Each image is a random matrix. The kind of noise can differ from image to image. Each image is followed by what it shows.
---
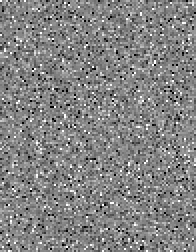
heavy tails
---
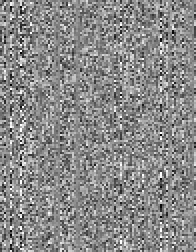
columns of uneven size
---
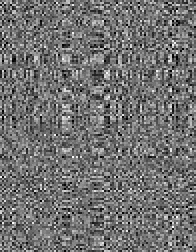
low rank plus noise
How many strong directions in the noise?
one
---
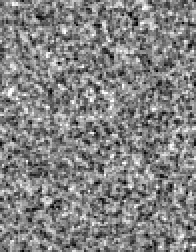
blotchy
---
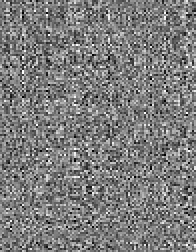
low rank plus noise
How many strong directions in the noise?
five to eight
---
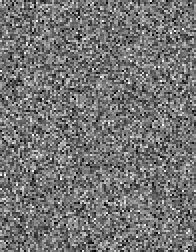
independent entries
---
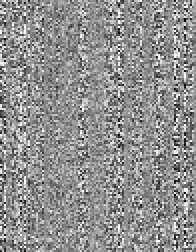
columns of uneven size
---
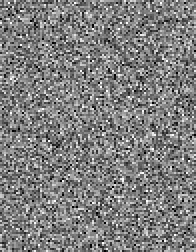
independent entries
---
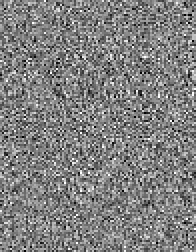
low rank plus noise
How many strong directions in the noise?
five to eight
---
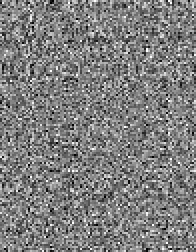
low rank plus noise
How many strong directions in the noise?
five to eight
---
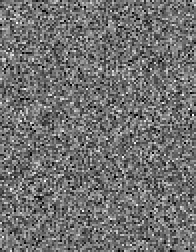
independent entries
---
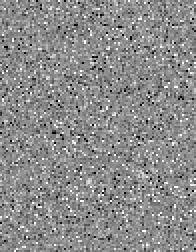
heavy tails
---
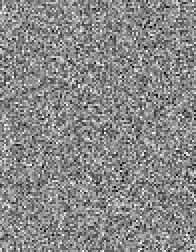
independent entries
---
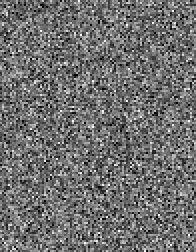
independent entries
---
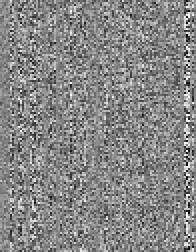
columns of uneven size
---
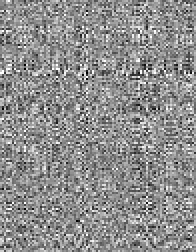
low rank plus noise
